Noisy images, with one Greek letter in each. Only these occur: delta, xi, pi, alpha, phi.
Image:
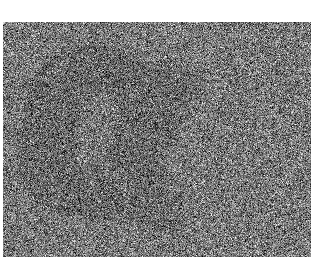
alpha
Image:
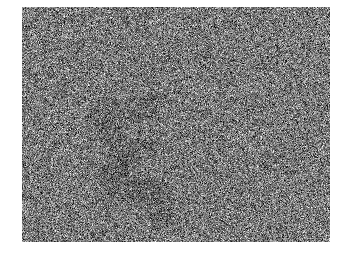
xi
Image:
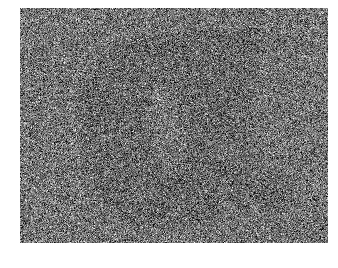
alpha
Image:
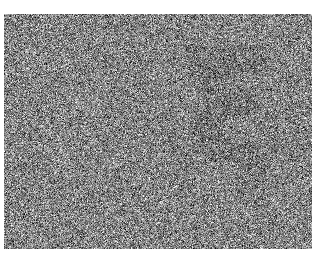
xi
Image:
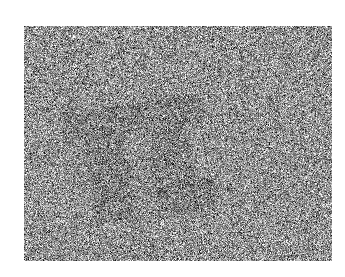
pi
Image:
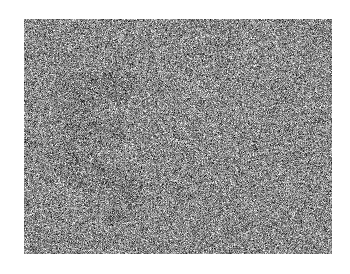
xi
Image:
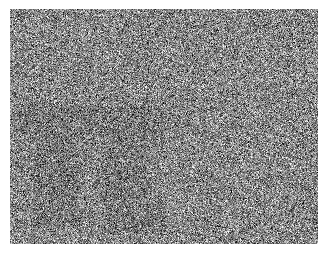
pi
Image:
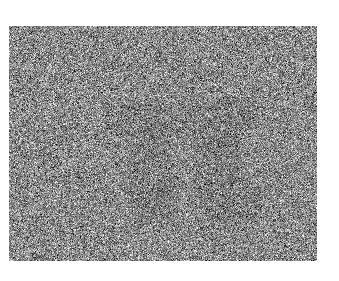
pi
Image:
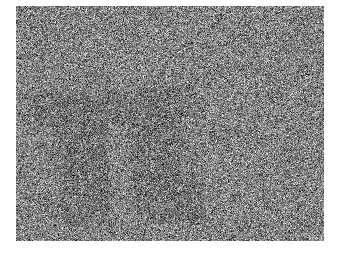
pi
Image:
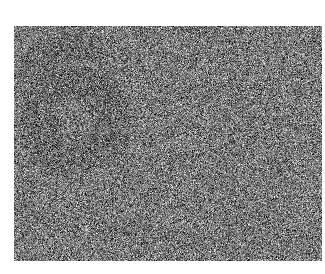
delta
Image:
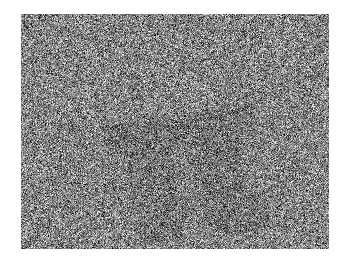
pi
